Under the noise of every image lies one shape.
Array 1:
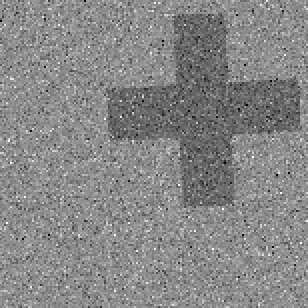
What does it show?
dark cross
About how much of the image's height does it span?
two thirds
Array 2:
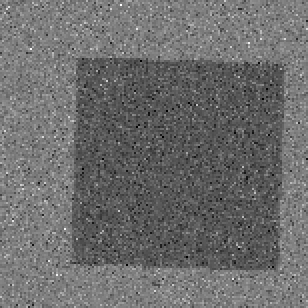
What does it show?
dark square
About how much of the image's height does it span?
two thirds
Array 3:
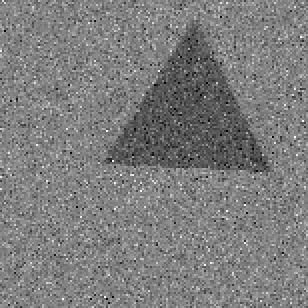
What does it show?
dark triangle
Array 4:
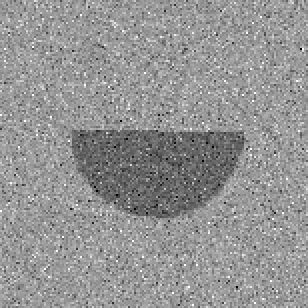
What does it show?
dark half disc
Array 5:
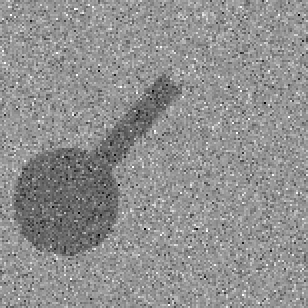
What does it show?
dark lollipop
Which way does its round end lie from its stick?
down and left
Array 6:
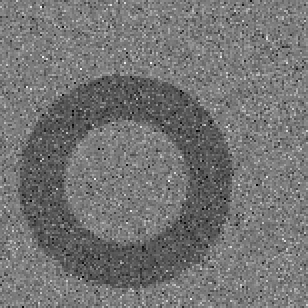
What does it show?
dark ring
